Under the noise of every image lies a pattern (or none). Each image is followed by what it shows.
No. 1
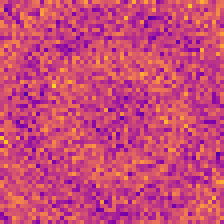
rings round one point
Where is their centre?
centre
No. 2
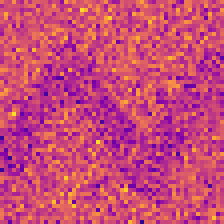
a wavy band
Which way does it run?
left to right
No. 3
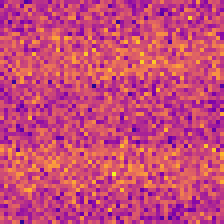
horizontal stripes
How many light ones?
2
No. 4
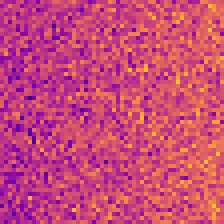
a smooth slope
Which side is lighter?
right
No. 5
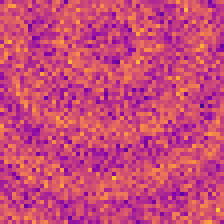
rings round one point
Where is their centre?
top middle
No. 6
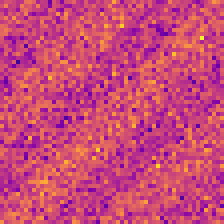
diagonal stripes
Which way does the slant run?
bottom left to top right
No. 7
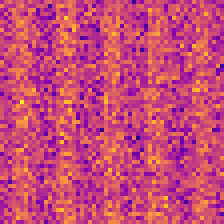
vertical stripes
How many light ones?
5
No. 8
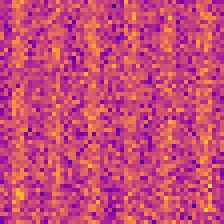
vertical stripes
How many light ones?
6
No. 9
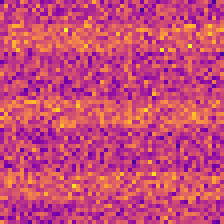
horizontal stripes
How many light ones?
3
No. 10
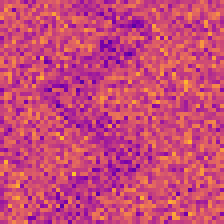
a wavy band
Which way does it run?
top to bottom
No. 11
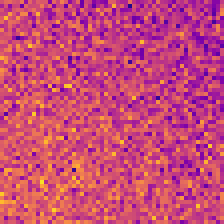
a smooth slope
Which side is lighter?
bottom left
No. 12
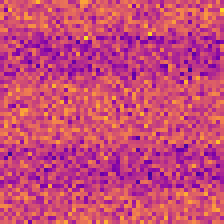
horizontal stripes
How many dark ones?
2
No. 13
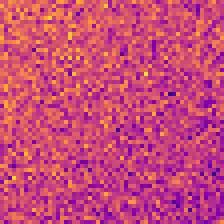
a smooth slope
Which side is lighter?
top left
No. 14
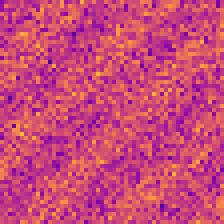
diagonal stripes
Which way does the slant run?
bottom left to top right
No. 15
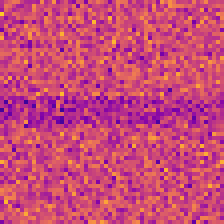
one horizontal stripe
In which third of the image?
middle
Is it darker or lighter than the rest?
darker
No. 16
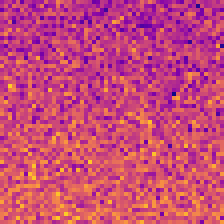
a smooth slope
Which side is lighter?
bottom
